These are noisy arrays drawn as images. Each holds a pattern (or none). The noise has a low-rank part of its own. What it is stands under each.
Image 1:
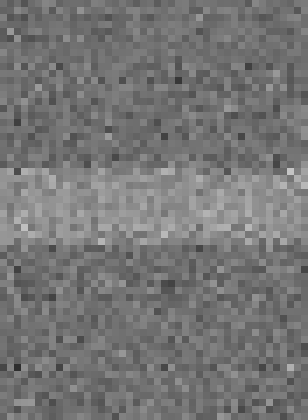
one band of rows
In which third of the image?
middle
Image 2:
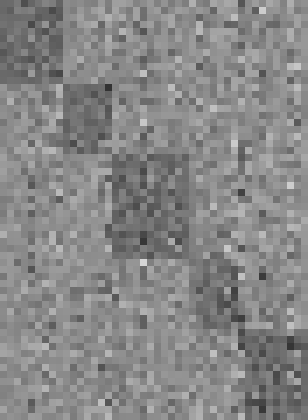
blocks along the diagonal
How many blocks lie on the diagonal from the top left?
5
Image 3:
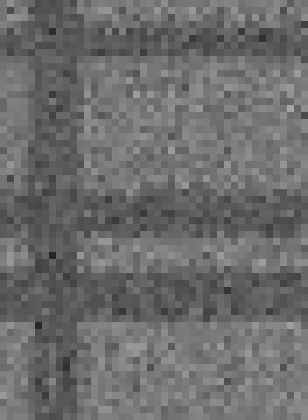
bands of rows crossing bands of columns
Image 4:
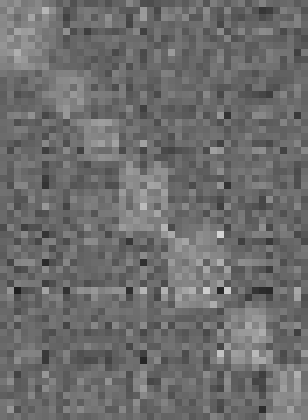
blocks along the diagonal
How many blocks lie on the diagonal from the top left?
7
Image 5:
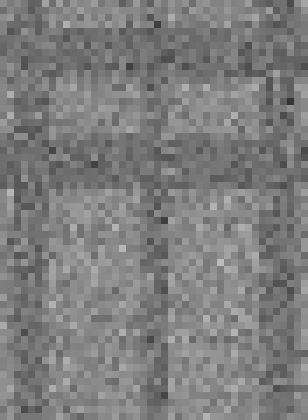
bands of rows crossing bands of columns
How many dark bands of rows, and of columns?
2 and 3
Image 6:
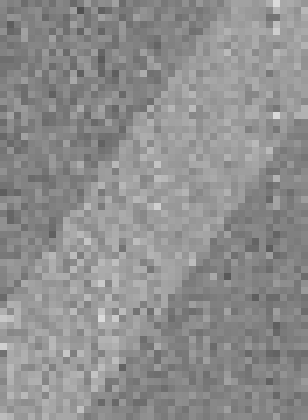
a diagonal band
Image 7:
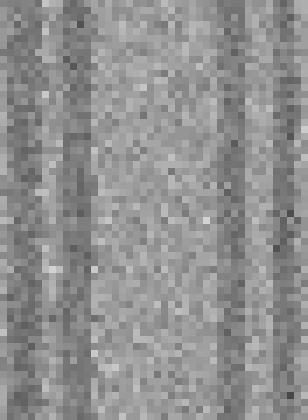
bands of columns
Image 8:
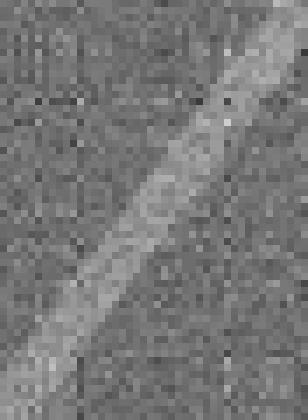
a diagonal band
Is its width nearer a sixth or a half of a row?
a sixth
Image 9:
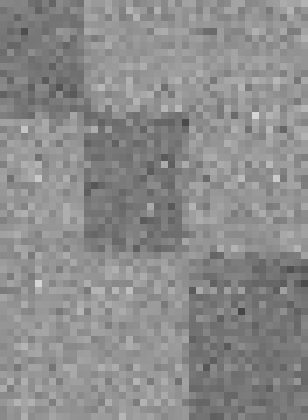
blocks along the diagonal
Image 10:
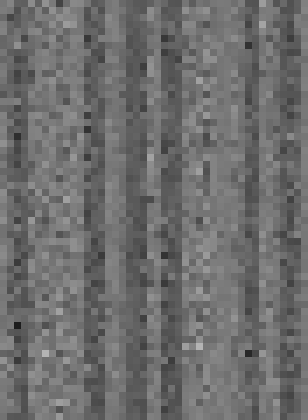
bands of columns
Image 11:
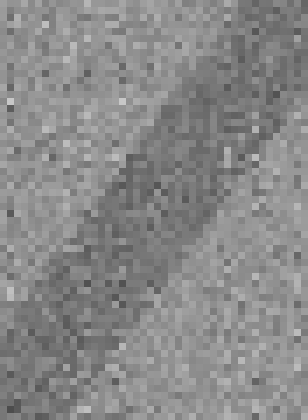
a diagonal band
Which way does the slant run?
bottom left to top right
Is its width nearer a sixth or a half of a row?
a half
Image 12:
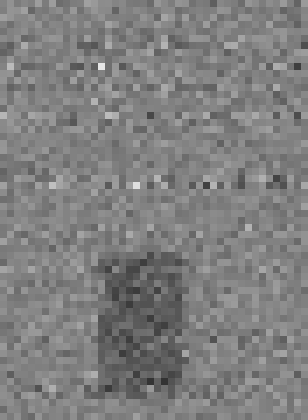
one block
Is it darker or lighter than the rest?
darker
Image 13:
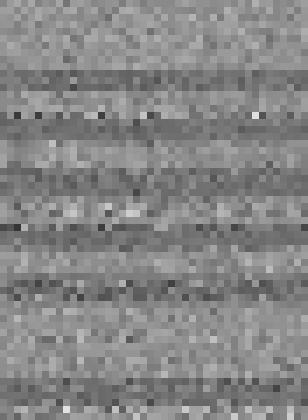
bands of rows
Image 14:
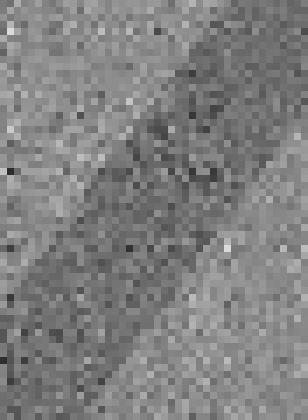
a diagonal band
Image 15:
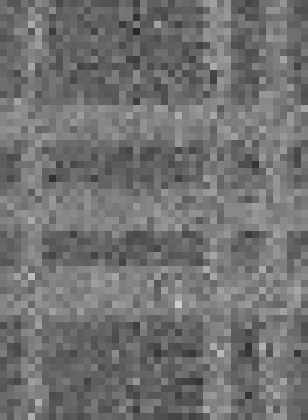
bands of rows crossing bands of columns
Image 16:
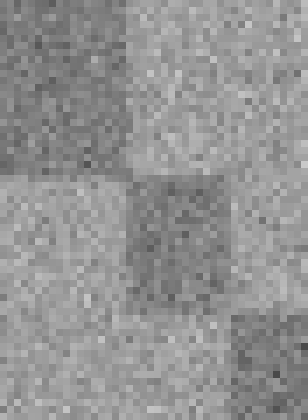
blocks along the diagonal
